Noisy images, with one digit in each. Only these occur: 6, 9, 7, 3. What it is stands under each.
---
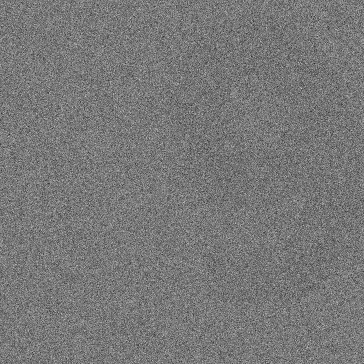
dark 9
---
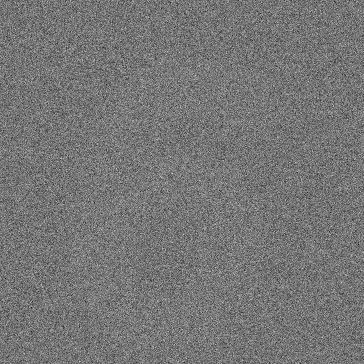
light 6
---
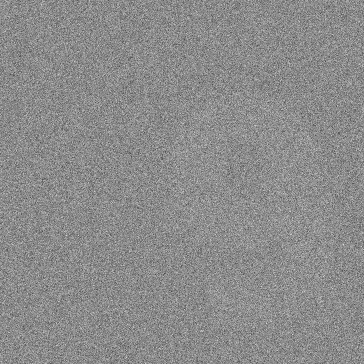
light 9
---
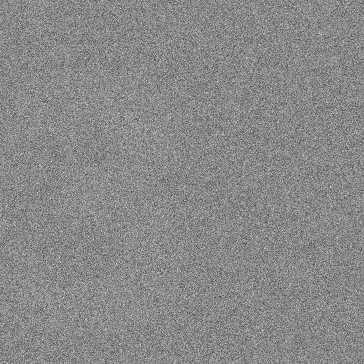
light 3
